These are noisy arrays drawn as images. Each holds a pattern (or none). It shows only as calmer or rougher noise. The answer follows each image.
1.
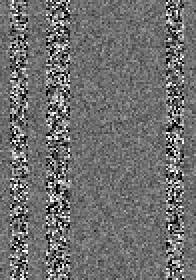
bands of columns
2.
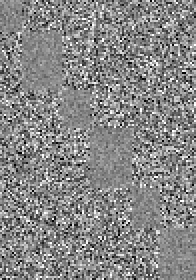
blocks along the diagonal
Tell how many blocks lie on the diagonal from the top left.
6
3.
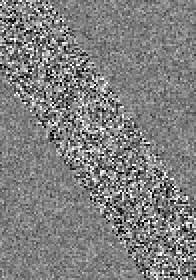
a diagonal band
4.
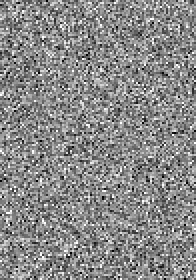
only noise
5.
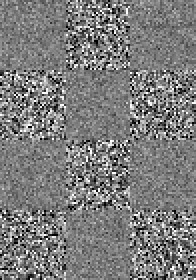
a checkerboard
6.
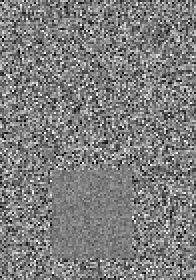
one block
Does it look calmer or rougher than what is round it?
calmer
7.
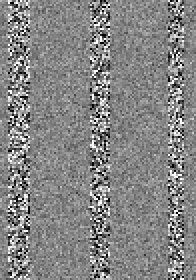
bands of columns
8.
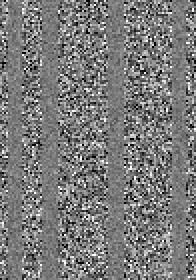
bands of columns
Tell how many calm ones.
4
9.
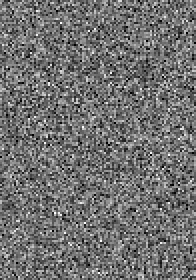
only noise
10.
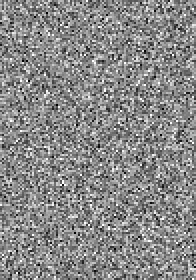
only noise
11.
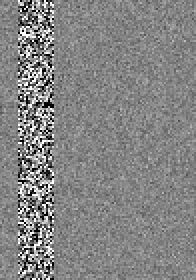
one band of columns
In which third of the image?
left
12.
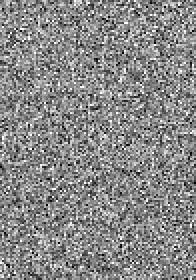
only noise
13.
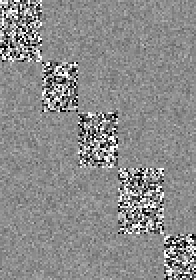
blocks along the diagonal
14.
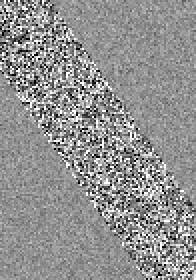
a diagonal band
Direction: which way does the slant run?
top left to bottom right
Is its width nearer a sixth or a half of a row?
a half
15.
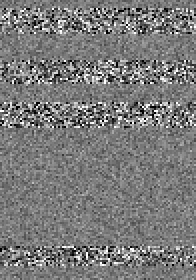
bands of rows
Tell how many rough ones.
4
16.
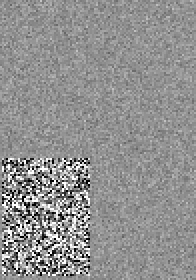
one block
